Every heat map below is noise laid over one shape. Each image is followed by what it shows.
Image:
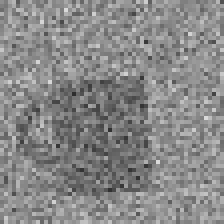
cup
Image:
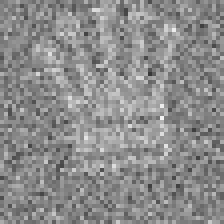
chess queen
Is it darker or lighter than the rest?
lighter
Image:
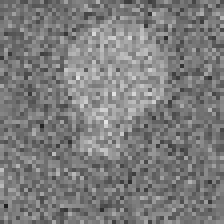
light bulb
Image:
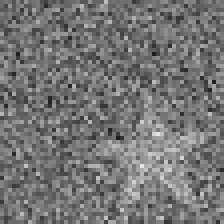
star
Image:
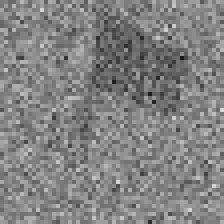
flag
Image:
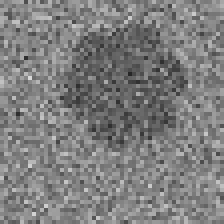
flower
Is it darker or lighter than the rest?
darker
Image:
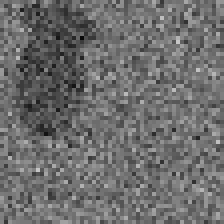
footprint
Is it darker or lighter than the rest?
darker
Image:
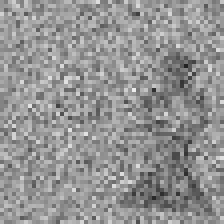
chess bishop
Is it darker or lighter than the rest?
darker
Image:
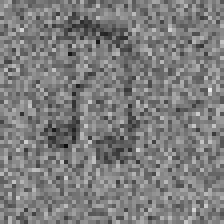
pair of musical notes
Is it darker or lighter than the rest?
darker
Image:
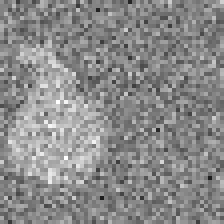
pear
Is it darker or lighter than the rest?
lighter
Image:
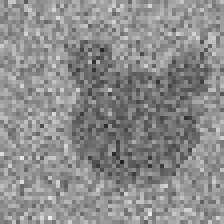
bear's head
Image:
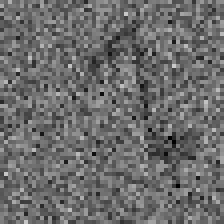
musical note
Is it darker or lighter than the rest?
darker
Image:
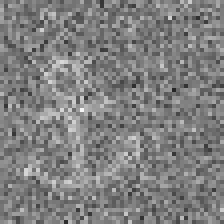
anchor
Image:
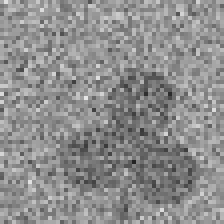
club
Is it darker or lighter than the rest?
darker
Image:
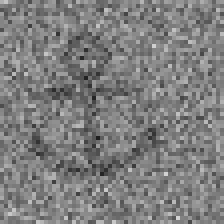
anchor
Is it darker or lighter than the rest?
darker
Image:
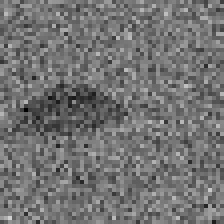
umbrella
